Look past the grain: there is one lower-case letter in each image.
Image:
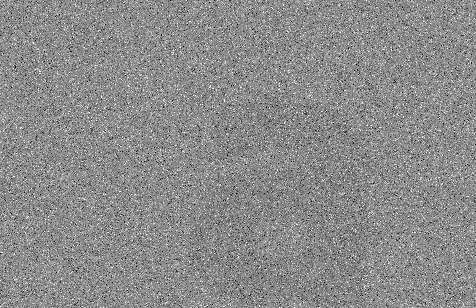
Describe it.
dark a
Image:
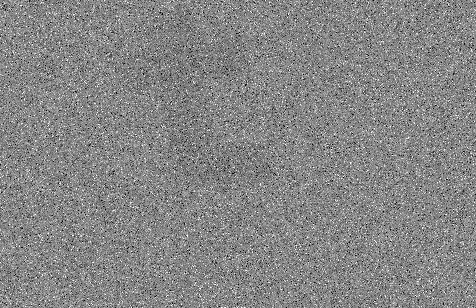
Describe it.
dark t
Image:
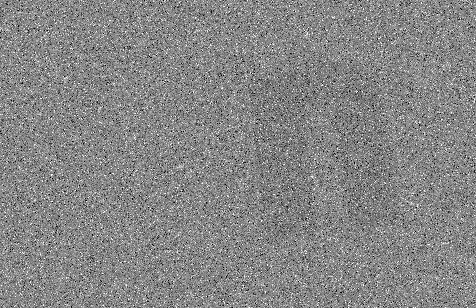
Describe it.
dark n
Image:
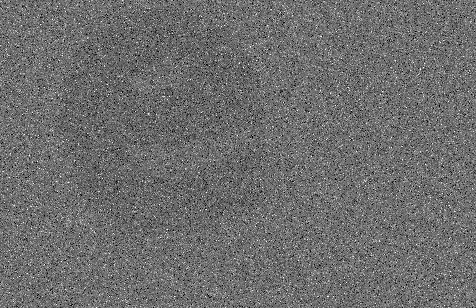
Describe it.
dark e
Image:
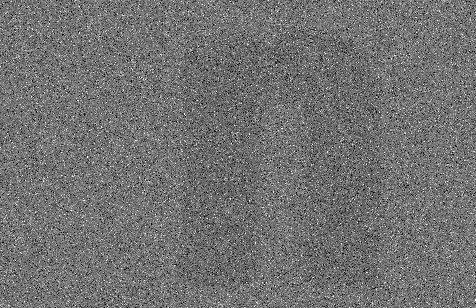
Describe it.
dark n
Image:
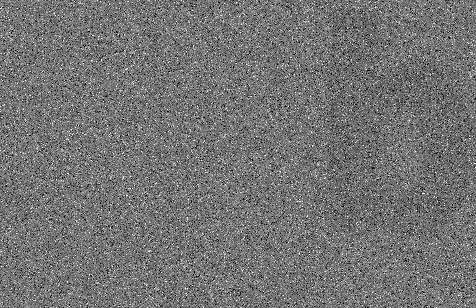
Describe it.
dark b
